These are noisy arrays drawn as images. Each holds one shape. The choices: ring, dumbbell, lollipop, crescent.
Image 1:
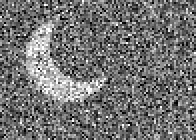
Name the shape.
crescent
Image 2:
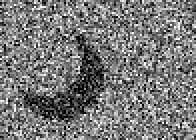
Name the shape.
crescent
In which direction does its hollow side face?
up and left
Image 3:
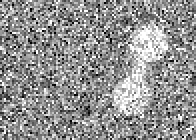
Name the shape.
dumbbell
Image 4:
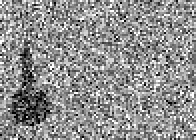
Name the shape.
lollipop
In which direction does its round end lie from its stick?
down
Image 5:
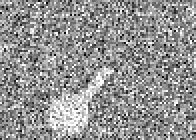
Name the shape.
lollipop
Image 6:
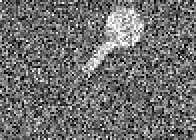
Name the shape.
lollipop
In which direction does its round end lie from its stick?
up and right
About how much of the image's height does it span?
half
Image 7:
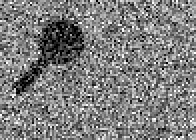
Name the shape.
lollipop
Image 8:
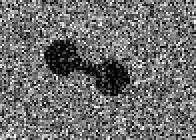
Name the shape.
dumbbell
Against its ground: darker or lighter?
darker
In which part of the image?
centre
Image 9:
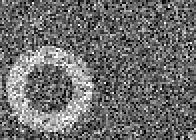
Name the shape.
ring
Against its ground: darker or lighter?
lighter
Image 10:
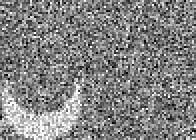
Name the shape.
crescent
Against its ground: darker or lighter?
lighter
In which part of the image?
bottom left
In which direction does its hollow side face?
up
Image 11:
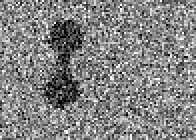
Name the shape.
dumbbell
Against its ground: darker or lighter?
darker
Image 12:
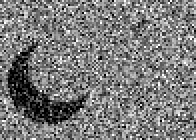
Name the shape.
crescent
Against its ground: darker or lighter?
darker
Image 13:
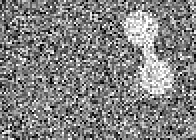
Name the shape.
dumbbell
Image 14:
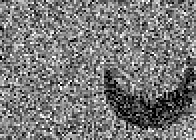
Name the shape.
crescent
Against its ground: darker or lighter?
darker
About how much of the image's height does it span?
half
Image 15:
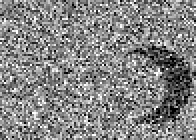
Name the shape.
crescent
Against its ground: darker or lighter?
darker
